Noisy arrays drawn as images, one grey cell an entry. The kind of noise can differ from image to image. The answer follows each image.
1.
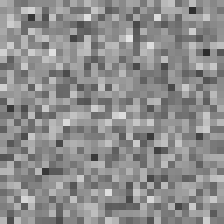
independent entries
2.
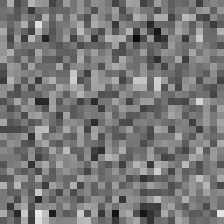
low rank plus noise
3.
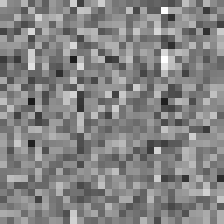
low rank plus noise
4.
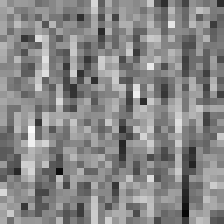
streaked along the columns
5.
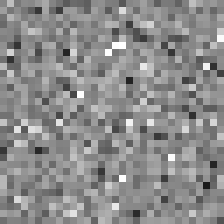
heavy tails
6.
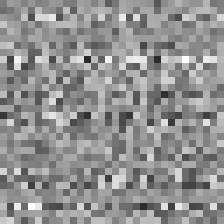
rows of uneven size
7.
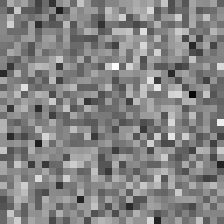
independent entries
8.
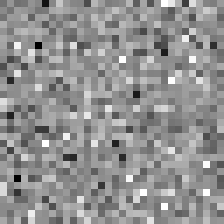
heavy tails
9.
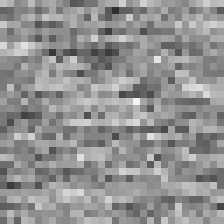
streaked along the rows
